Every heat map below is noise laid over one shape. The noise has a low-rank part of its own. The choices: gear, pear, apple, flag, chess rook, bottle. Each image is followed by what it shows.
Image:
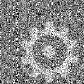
gear
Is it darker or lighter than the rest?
lighter
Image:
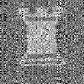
chess rook
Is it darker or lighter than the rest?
lighter
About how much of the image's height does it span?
two thirds
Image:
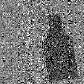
bottle
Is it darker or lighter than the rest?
darker
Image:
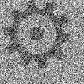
gear
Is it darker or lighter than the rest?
darker
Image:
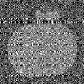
apple
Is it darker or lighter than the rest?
lighter
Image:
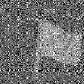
flag
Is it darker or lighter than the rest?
lighter
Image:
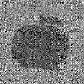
apple
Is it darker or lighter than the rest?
darker
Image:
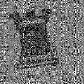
chess rook
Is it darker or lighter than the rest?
darker
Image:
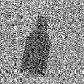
bottle
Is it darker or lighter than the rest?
darker
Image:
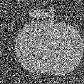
apple
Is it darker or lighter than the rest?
lighter
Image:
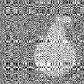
pear
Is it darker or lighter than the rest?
lighter
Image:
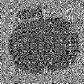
apple
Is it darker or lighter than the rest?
darker
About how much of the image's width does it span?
nearly all
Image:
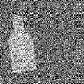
bottle
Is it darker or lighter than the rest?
lighter
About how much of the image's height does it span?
two thirds
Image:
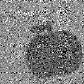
apple
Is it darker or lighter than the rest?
darker
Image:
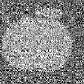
apple
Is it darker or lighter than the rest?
lighter
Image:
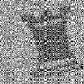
chess rook
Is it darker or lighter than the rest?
darker
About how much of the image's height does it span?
nearly all
